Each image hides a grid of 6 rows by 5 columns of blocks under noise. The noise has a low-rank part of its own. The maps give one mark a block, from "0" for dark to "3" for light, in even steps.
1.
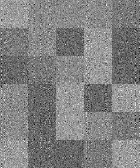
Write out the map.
32221
12030
01230
20303
20321
30013
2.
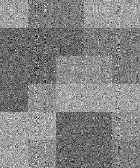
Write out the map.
31133
00011
00221
02333
33002
32001
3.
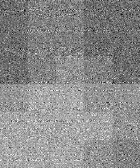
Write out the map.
01100
01100
01210
23322
33332
33321
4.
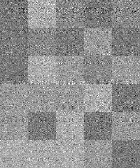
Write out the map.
03101
01020
03212
22230
20302
33320
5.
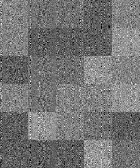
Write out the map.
21102
20003
01132
21223
03210
00031
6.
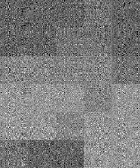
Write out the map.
00010
00110
22221
33323
33233
10033
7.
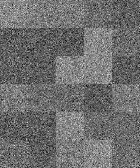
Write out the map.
32210
00031
00330
21102
00311
10231
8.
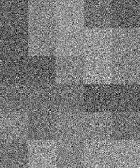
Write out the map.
02310
02332
00232
11100
21221
13233
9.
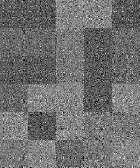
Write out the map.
00330
11201
00201
13303
30322
23123
